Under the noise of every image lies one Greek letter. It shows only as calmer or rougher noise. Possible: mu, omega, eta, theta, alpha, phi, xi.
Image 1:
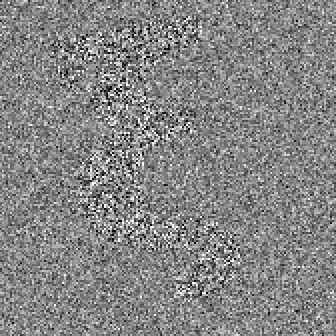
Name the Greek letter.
xi
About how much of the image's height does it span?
nearly all
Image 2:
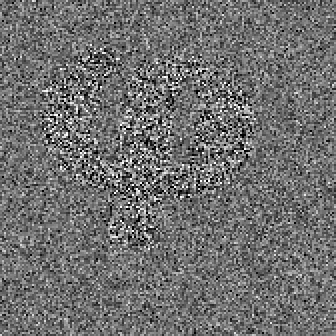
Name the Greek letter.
phi
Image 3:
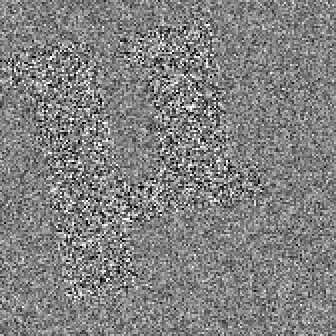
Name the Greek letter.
mu
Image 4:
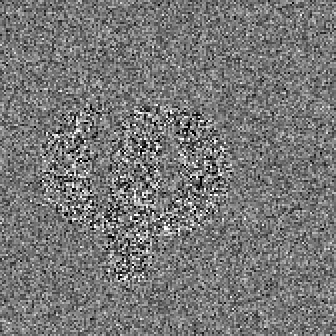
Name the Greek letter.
phi
